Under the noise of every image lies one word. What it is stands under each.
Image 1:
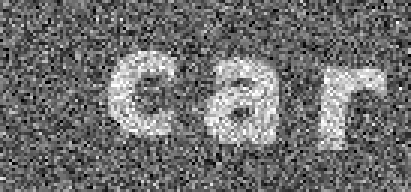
car
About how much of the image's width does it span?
two thirds
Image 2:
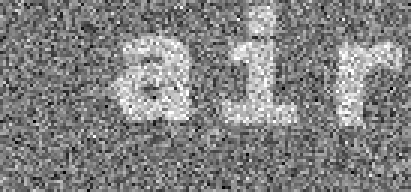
air
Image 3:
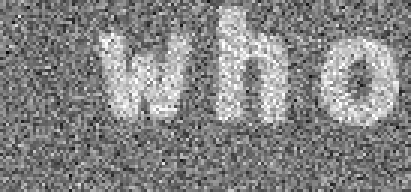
who
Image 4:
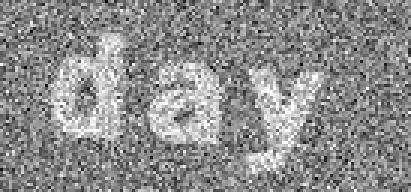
day
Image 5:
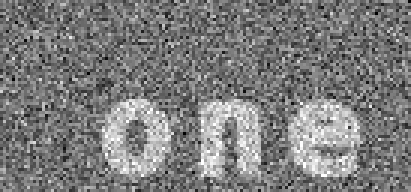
one
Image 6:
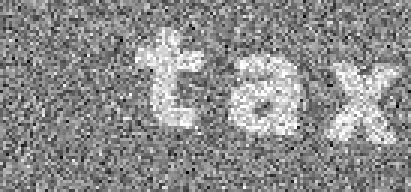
tax
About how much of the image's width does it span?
two thirds
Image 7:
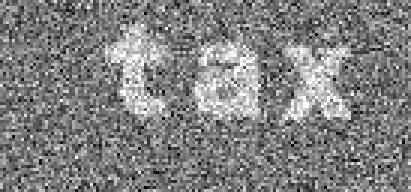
tax
